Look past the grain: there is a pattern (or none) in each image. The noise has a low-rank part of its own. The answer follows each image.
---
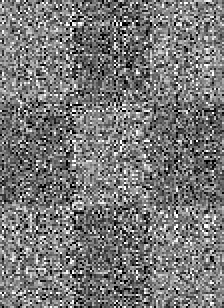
a checkerboard
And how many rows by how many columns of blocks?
3 by 3
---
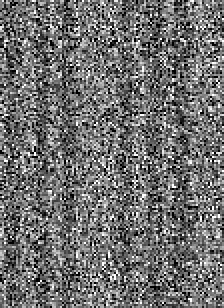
bands of columns
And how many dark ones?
6
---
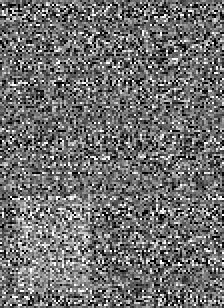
one block
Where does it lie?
bottom left
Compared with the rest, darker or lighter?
lighter
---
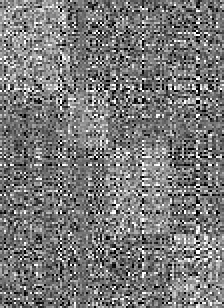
blocks along the diagonal
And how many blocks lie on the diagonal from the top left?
4
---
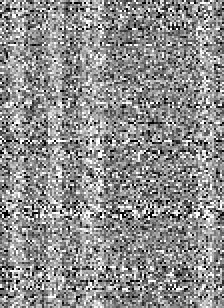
bands of columns
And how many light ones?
4
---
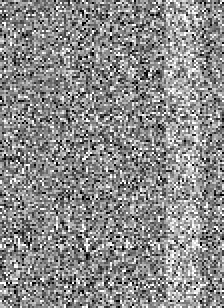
one band of columns
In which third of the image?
right
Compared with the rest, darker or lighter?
lighter
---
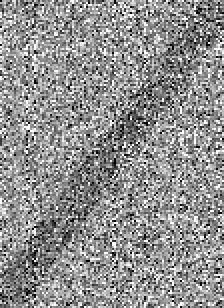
a diagonal band
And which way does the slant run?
bottom left to top right
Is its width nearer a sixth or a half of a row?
a sixth
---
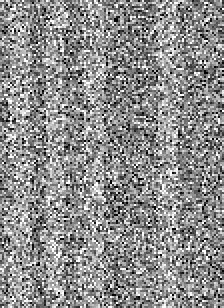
bands of columns
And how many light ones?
4
